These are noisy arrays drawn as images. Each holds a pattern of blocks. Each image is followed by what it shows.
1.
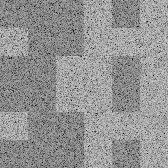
top and bottom mirror each other
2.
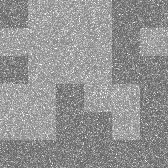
no symmetry
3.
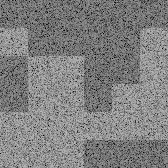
no symmetry
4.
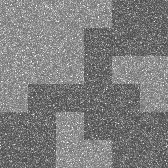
mirrored about the diagonal from the top left
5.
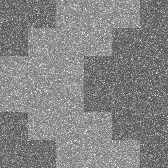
top and bottom mirror each other
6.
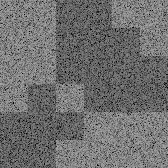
mirrored about the diagonal from the bottom left
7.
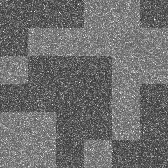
mirrored about the diagonal from the bottom left
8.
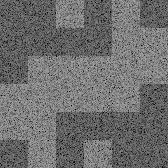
the same after a half turn
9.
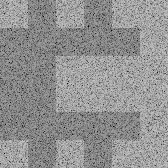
top and bottom mirror each other
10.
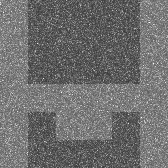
left and right mirror each other
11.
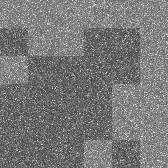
mirrored about the diagonal from the bottom left
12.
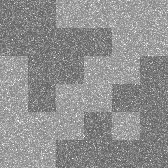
mirrored about the diagonal from the top left
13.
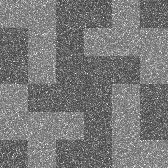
the same after a half turn
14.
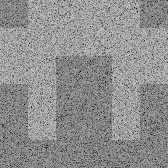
left and right mirror each other
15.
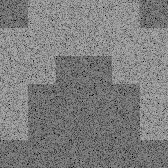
left and right mirror each other
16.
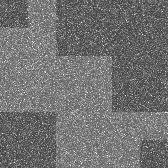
mirrored about the diagonal from the bottom left
